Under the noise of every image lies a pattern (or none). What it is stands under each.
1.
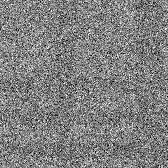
bands of rows crossing bands of columns
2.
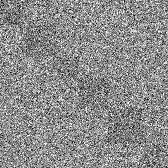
blocks along the diagonal
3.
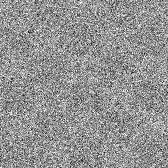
a checkerboard
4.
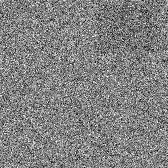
one block
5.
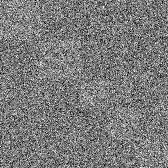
blocks along the diagonal
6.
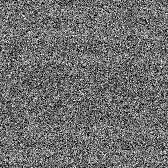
bands of rows
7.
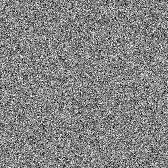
only noise
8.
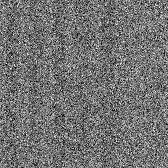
bands of columns
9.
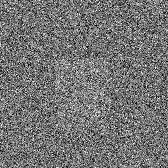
one block
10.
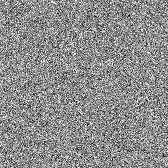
only noise
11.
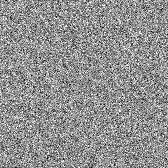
only noise
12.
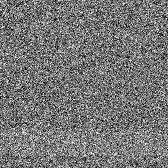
one band of rows
